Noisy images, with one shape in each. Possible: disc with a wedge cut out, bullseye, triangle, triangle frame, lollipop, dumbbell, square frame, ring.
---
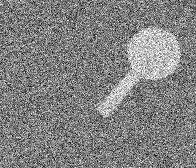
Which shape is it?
lollipop
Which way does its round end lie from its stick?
up and right
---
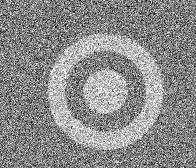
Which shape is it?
bullseye
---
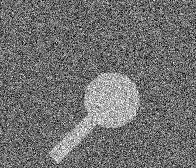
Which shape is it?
lollipop
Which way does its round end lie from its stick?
up and right
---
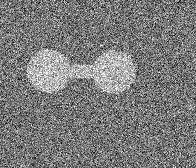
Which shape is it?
dumbbell
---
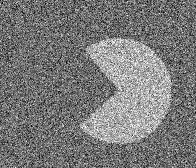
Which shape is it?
disc with a wedge cut out
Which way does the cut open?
left
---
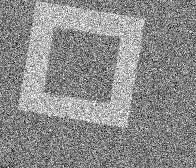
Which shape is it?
square frame
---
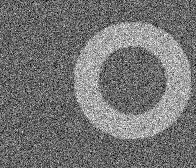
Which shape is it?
ring
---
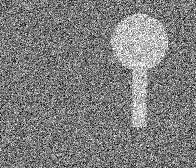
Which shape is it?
lollipop
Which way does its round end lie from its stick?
up
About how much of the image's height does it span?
two thirds
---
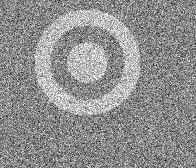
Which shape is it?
bullseye
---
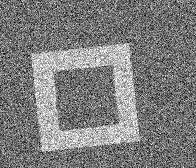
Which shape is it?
square frame
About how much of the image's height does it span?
two thirds
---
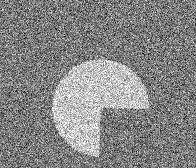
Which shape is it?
disc with a wedge cut out
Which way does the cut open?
down and right
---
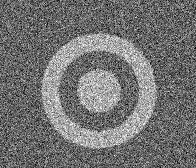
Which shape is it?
bullseye
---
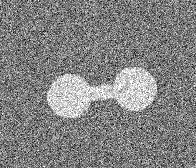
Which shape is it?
dumbbell
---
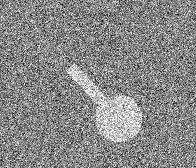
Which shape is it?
lollipop
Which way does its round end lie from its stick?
down and right
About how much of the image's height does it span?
half
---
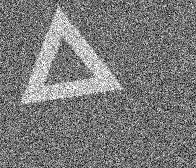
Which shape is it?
triangle frame
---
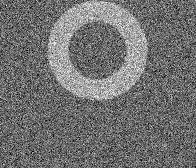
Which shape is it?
ring
